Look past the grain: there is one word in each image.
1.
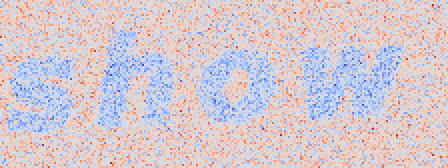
show
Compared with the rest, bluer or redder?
bluer
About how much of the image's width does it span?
nearly all
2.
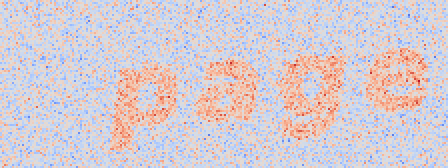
page
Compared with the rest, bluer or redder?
redder
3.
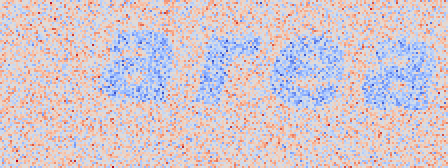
area
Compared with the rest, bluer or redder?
bluer
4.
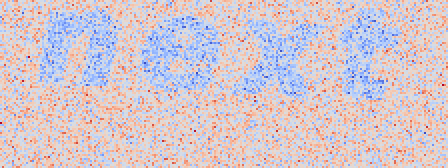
next
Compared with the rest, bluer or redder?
bluer
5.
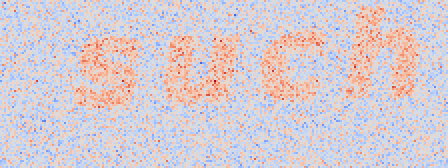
such
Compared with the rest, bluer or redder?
redder
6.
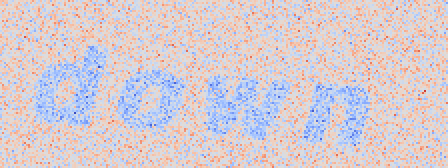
down
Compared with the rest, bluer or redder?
bluer
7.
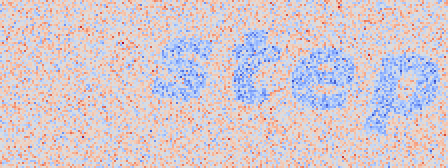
step
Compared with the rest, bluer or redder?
bluer
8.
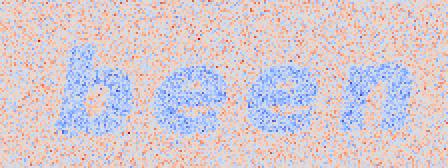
been
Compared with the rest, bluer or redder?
bluer
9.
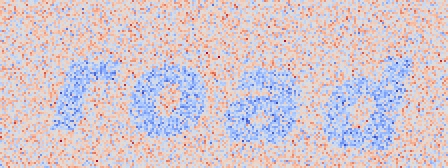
road
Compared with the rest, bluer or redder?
bluer
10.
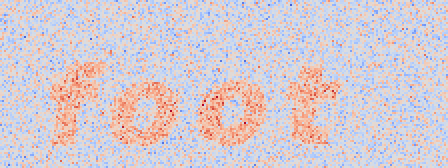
foot
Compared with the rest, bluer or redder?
redder
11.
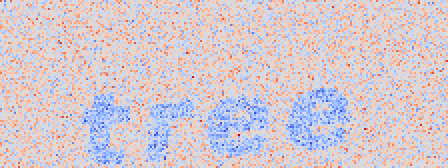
tree
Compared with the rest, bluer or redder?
bluer
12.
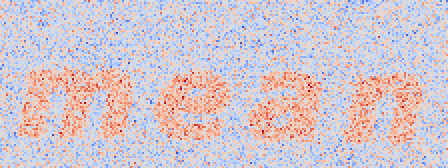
mean
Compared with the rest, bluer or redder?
redder
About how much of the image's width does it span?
nearly all
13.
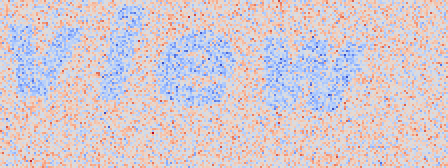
view
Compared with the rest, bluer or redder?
bluer
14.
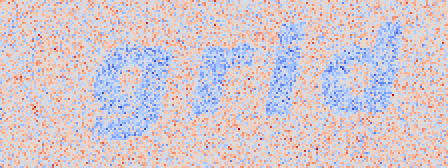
grid
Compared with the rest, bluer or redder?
bluer
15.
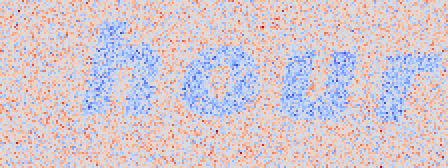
hour
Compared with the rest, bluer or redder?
bluer
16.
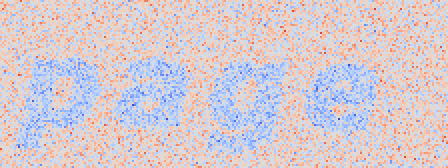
page
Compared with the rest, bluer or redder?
bluer
